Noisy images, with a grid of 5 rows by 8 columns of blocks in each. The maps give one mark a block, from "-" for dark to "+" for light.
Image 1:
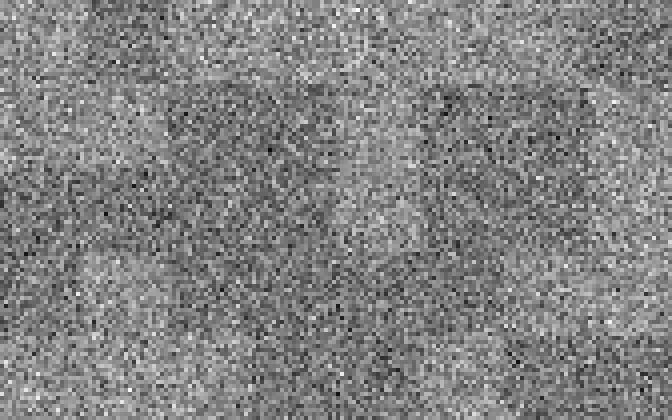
+-+++++-
++--+--+
----+--+
-+----++
+++--+--
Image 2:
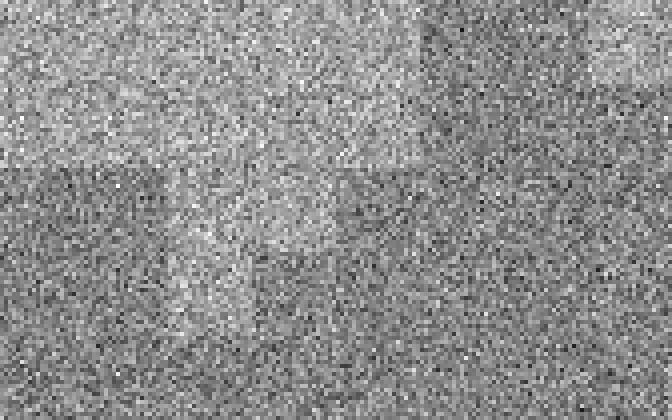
+++++--+
+++++---
--++----
--+-----
--------
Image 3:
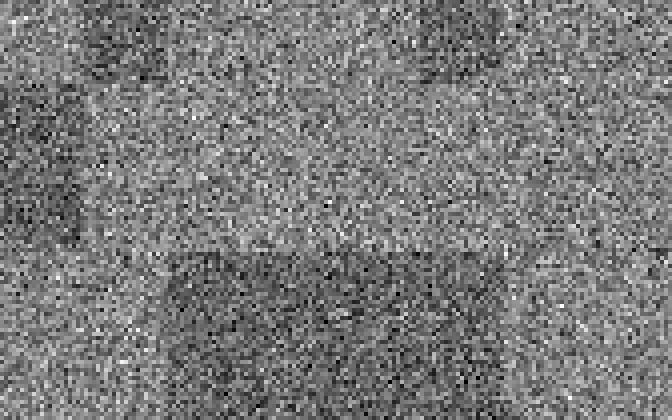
+-+++-++
-+++++++
-+++++++
++----++
++----++
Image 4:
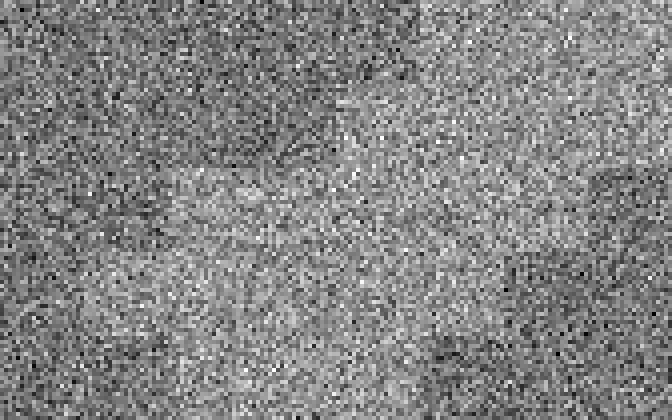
-----+++
----++++
--+++++-
-+++++--
--+++---
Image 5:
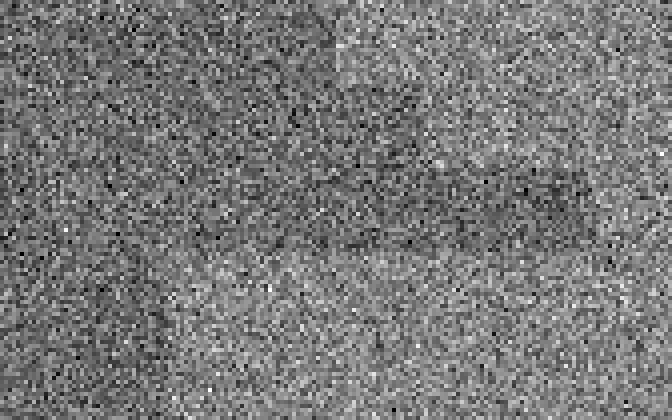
----++++
-----+++
-------+
--++++++
--++++++
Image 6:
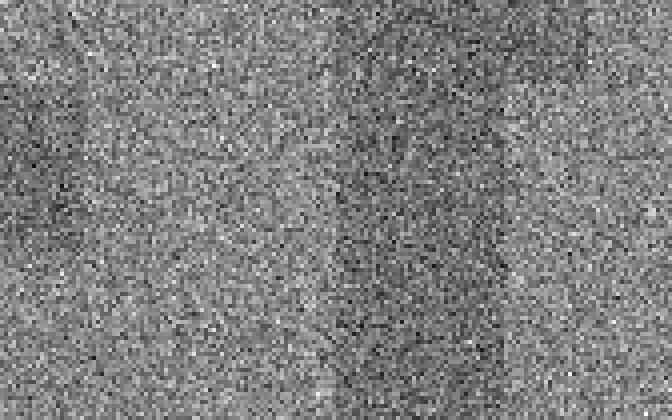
++++---+
-+++--++
-+++--++
++++--++
++++--++
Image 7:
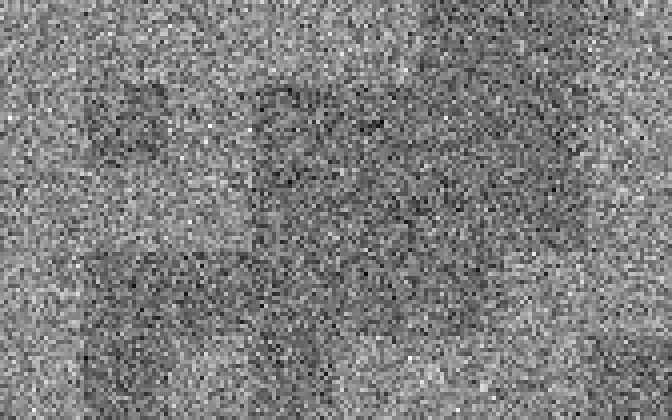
+++++--+
+-+----+
+++----+
+-----++
+-+-+++-
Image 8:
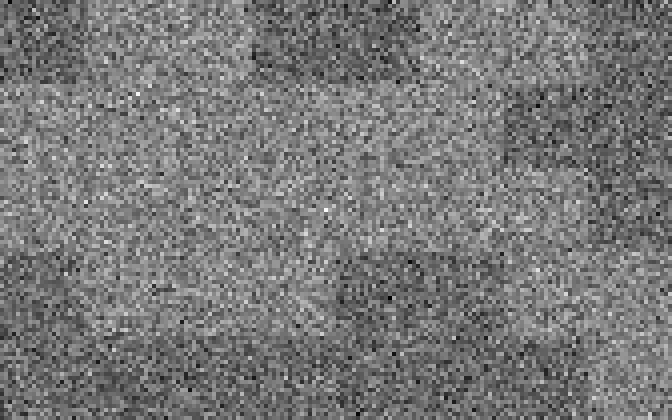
-++--++-
++++++--
+++++++-
-+++--++
-------+
